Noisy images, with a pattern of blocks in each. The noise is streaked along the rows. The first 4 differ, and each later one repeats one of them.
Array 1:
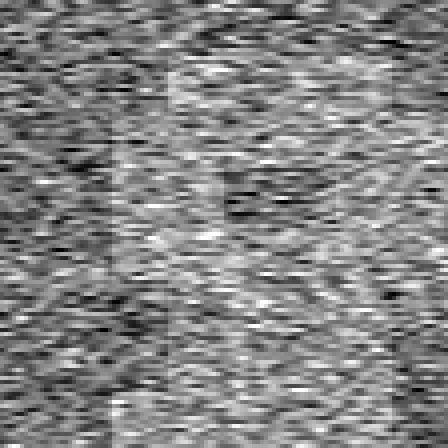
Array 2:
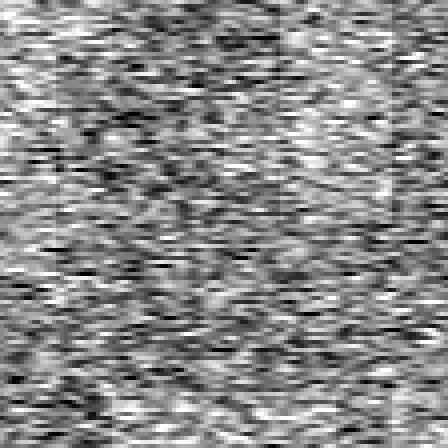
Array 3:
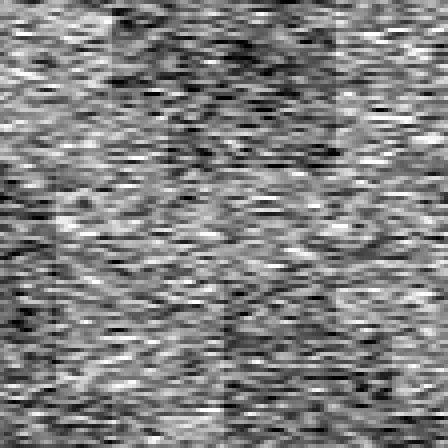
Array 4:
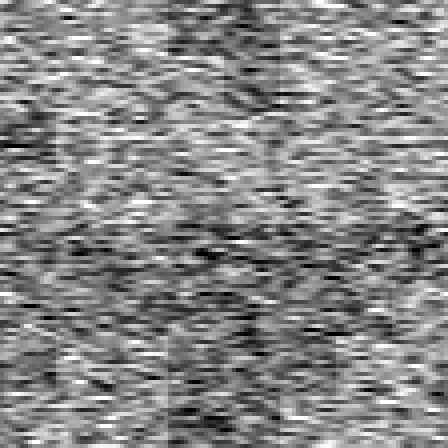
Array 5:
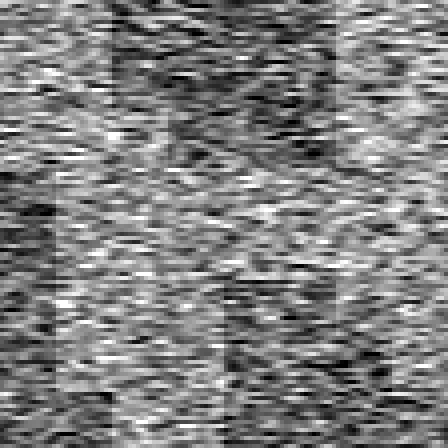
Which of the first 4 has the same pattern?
3
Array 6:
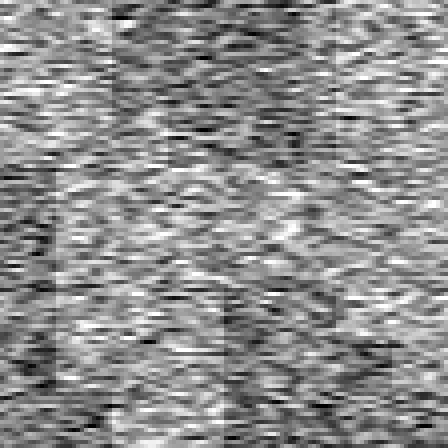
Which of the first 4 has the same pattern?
3
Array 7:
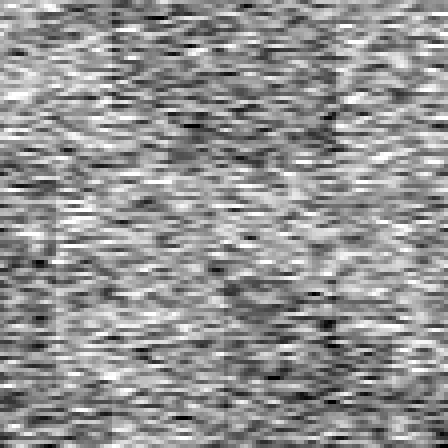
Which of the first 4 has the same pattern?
3
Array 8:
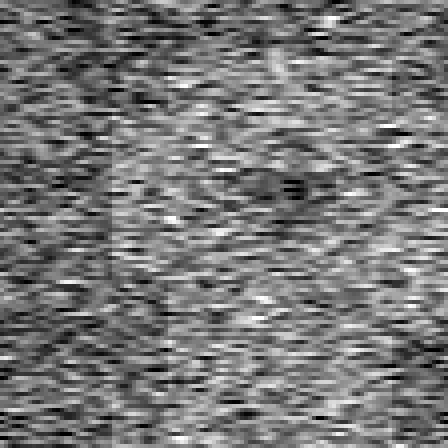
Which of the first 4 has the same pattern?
1
